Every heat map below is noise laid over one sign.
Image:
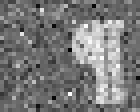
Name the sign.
pilcrow
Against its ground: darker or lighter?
lighter
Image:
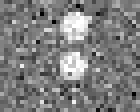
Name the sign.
colon
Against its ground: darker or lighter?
lighter
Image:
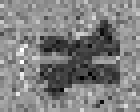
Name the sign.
not-equal sign
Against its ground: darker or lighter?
darker
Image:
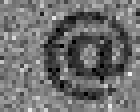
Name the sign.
at sign
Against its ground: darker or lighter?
darker
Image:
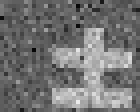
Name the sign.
plus-minus sign
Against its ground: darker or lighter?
lighter
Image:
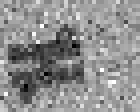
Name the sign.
not-equal sign
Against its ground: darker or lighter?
darker
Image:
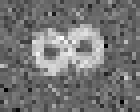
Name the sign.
infinity sign
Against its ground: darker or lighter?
lighter
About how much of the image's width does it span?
half
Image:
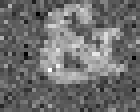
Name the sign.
ampersand
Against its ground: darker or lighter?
lighter
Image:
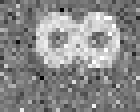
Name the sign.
infinity sign
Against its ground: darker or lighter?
lighter
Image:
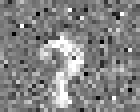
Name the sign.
question mark
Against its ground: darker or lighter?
lighter
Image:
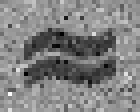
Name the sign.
approximately sign
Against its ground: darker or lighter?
darker
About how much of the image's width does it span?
two thirds
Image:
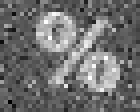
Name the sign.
percent sign
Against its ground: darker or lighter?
lighter
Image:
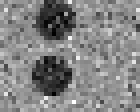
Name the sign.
colon
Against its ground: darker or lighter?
darker
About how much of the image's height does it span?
nearly all
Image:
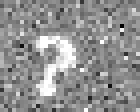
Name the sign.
question mark
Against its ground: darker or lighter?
lighter
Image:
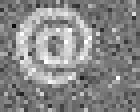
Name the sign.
at sign
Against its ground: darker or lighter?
lighter
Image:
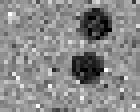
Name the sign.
colon
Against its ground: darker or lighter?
darker
